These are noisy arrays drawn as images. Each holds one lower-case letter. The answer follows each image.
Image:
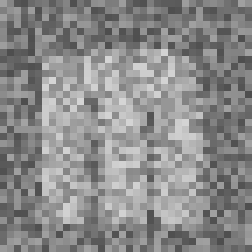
light m
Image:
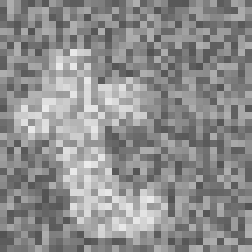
light t
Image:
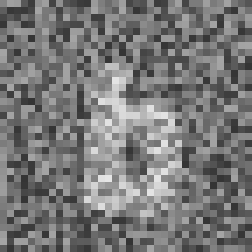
light b
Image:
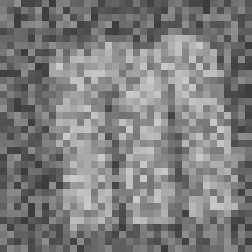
light m
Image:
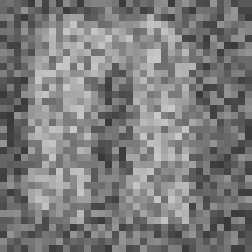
light n
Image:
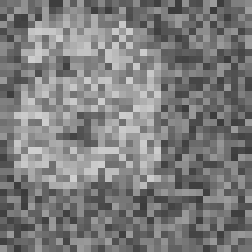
light a
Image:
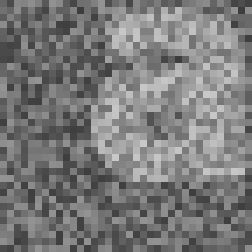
light a
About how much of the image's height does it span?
two thirds
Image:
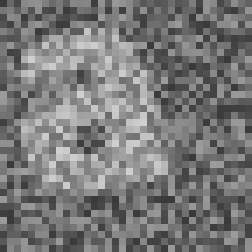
light a
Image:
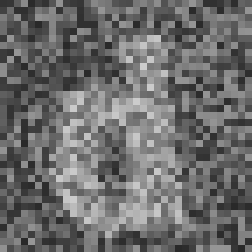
light d
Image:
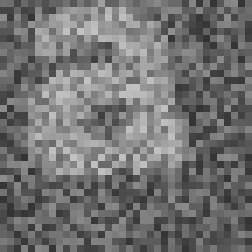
light a
